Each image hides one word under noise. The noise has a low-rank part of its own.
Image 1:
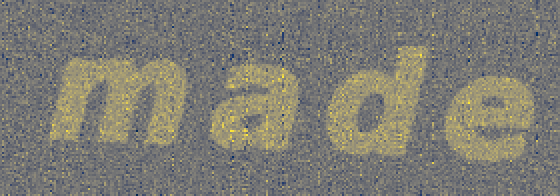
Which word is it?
made
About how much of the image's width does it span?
nearly all
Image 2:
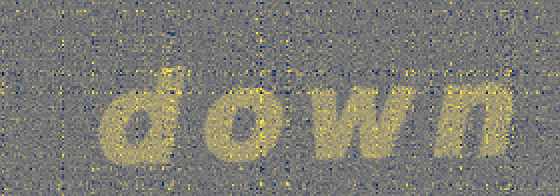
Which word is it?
down
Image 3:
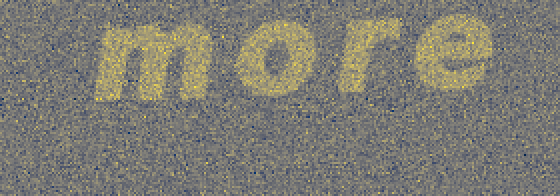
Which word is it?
more
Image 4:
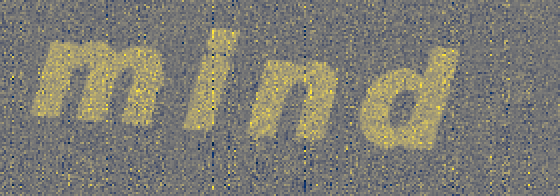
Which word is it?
mind
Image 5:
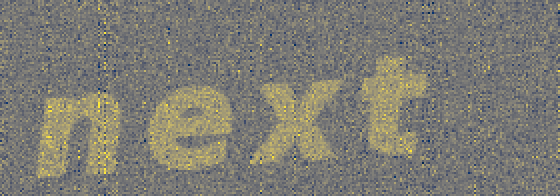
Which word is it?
next
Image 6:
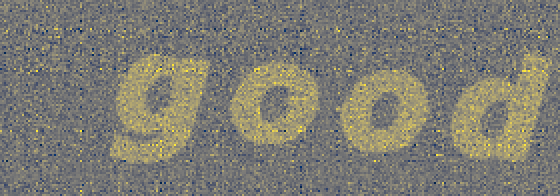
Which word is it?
good
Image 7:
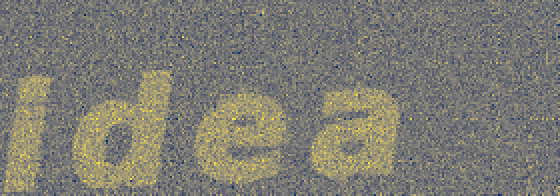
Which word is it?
idea
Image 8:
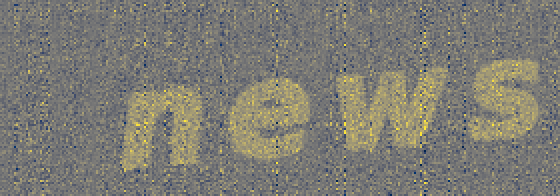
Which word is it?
news
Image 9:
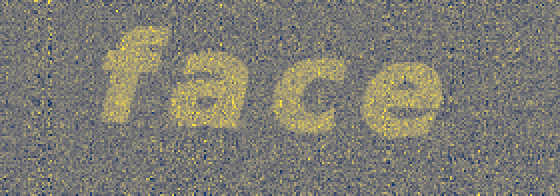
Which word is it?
face
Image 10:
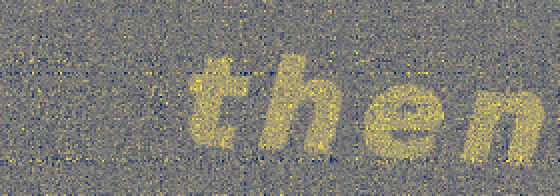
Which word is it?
then
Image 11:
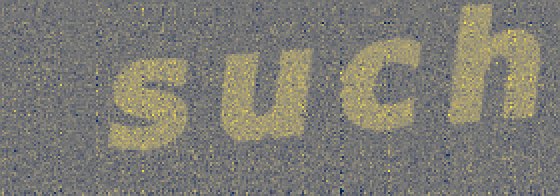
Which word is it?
such
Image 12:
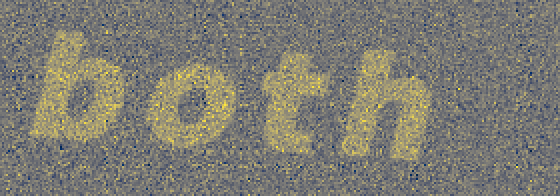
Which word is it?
both
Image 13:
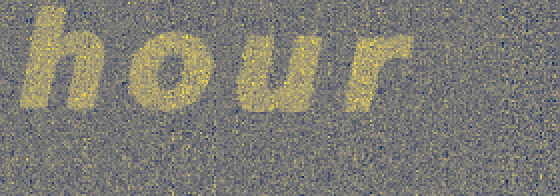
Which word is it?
hour
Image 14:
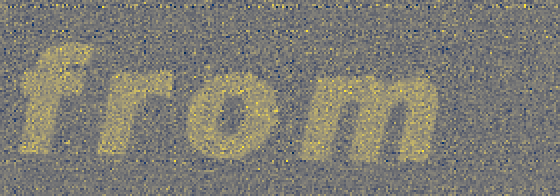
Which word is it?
from
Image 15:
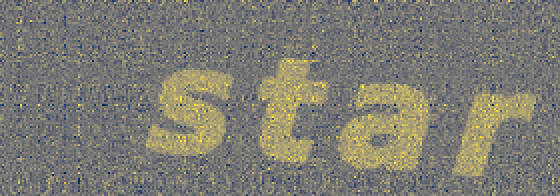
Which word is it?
star
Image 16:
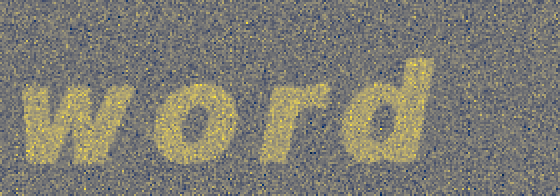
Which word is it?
word
